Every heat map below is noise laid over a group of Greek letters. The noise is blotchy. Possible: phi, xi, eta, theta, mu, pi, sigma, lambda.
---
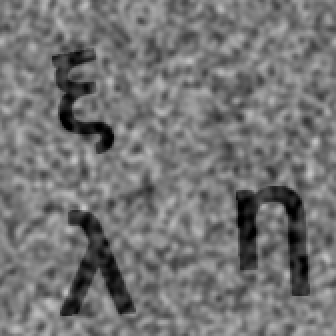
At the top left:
xi
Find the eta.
bottom right
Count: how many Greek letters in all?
3
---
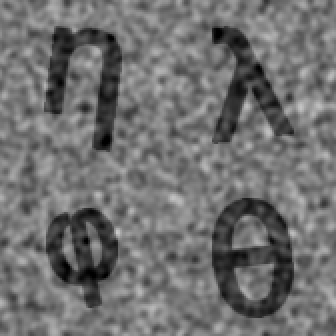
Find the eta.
top left
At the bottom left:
phi
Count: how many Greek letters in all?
4
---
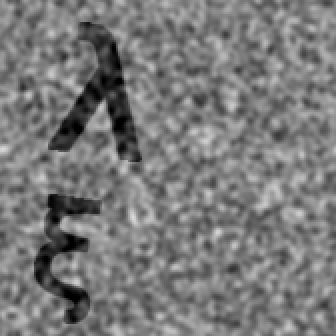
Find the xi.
bottom left
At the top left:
lambda
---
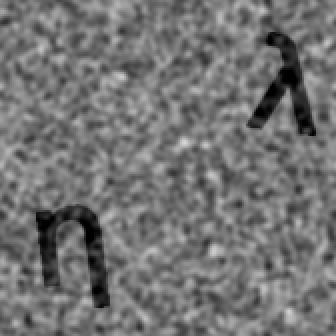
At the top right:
lambda
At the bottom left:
eta
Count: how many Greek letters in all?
2
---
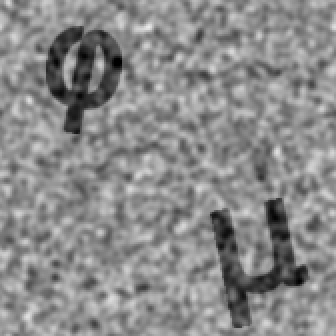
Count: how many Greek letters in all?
2
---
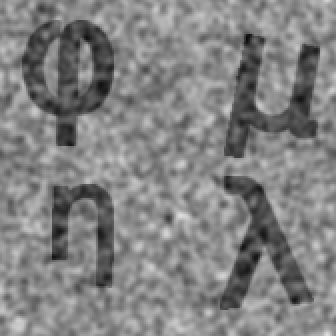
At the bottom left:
eta
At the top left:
phi
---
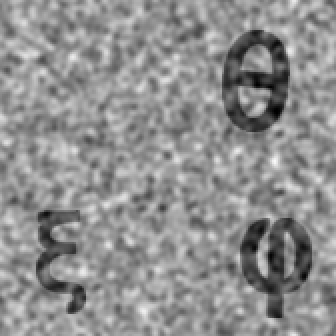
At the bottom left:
xi
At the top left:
nothing
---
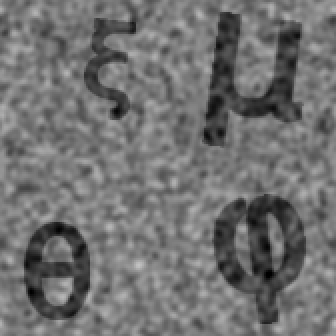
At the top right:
mu
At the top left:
xi
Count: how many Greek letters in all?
4
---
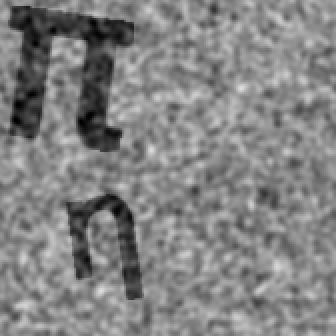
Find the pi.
top left
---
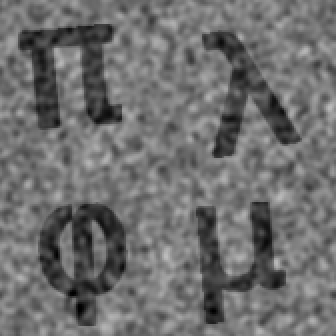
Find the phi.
bottom left
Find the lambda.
top right
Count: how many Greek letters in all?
4
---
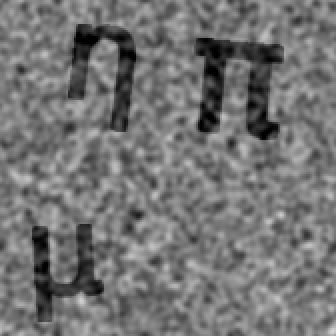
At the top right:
pi
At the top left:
eta
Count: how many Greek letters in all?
3
